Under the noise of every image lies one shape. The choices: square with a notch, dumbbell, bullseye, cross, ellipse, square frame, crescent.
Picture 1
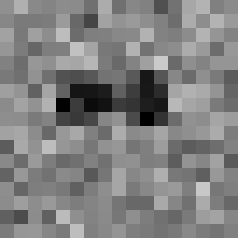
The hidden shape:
dumbbell
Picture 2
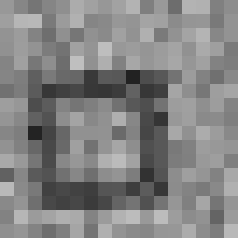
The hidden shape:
square frame
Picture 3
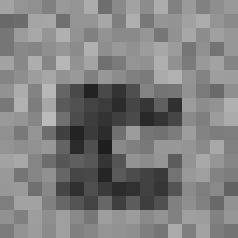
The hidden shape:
square with a notch
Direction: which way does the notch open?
right
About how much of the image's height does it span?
half
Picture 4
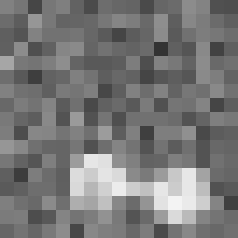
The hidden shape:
dumbbell
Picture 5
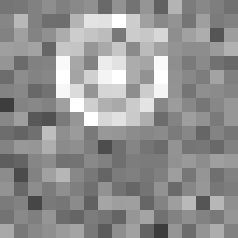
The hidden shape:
bullseye
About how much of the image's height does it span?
half
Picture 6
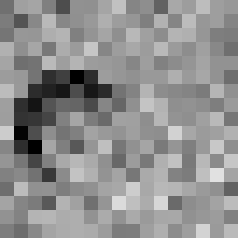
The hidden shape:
crescent
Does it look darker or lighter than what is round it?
darker
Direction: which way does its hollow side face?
down and right
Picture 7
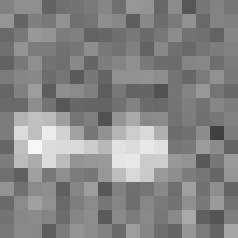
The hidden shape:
dumbbell
